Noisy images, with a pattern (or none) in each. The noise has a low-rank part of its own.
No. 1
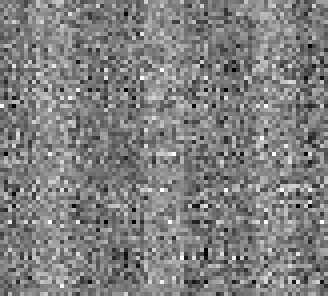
vertical stripes
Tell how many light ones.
3
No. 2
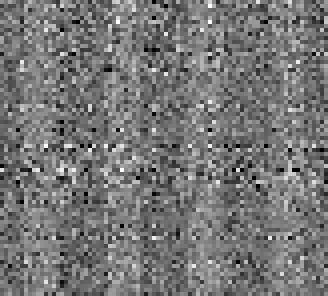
vertical stripes
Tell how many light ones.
4
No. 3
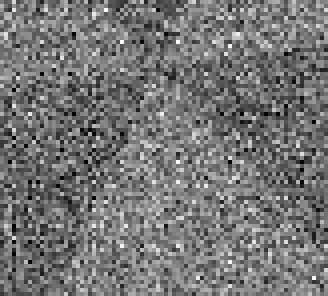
spokes from one point
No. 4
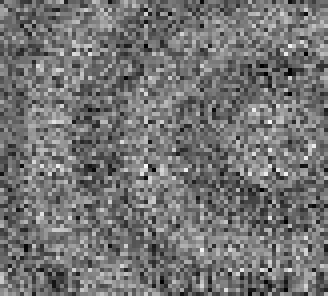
rings round one point
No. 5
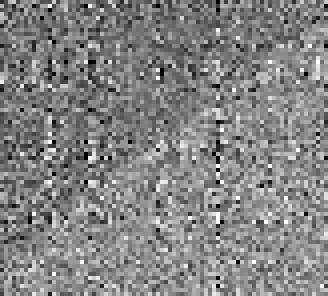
a sharp edge
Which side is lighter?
bottom right
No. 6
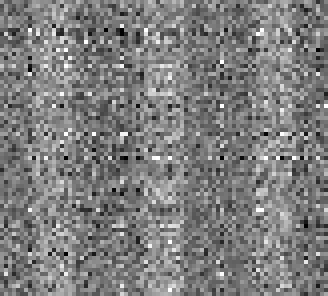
vertical stripes
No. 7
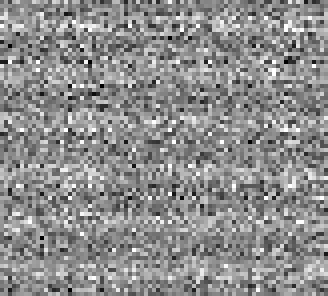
horizontal stripes
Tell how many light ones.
6
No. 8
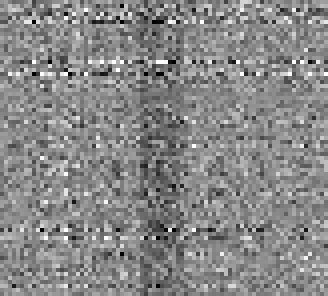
one vertical stripe
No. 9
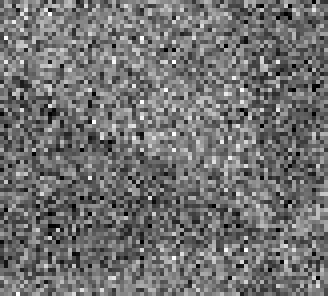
spokes from one point
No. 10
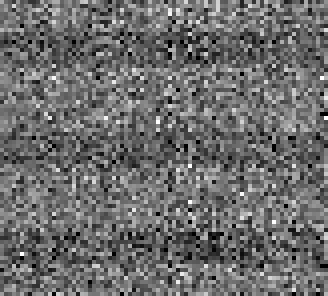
horizontal stripes
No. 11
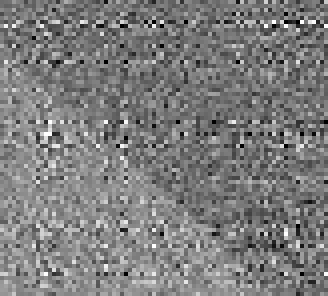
a sharp edge
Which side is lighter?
bottom left
